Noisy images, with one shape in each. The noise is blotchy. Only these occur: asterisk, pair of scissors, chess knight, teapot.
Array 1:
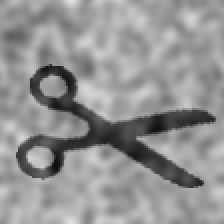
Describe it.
dark pair of scissors
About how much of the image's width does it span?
nearly all
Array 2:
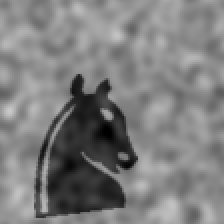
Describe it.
dark chess knight
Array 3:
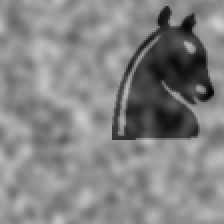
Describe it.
dark chess knight
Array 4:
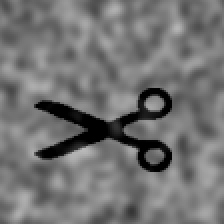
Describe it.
dark pair of scissors
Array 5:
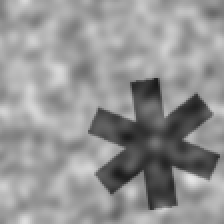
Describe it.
dark asterisk
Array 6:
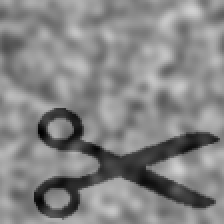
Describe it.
dark pair of scissors
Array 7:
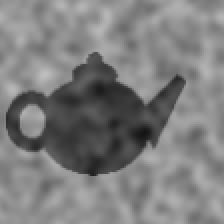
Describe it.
dark teapot
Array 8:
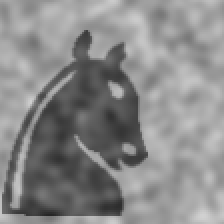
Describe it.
dark chess knight
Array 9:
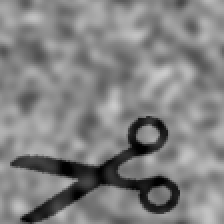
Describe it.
dark pair of scissors
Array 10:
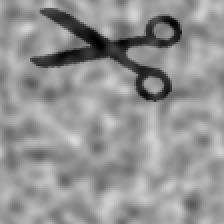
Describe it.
dark pair of scissors
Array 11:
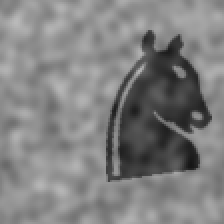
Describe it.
dark chess knight
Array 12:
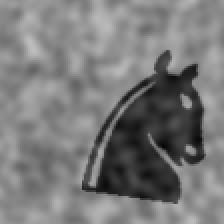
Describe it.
dark chess knight
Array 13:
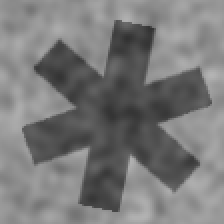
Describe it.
dark asterisk
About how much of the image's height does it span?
nearly all
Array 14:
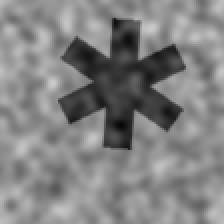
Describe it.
dark asterisk
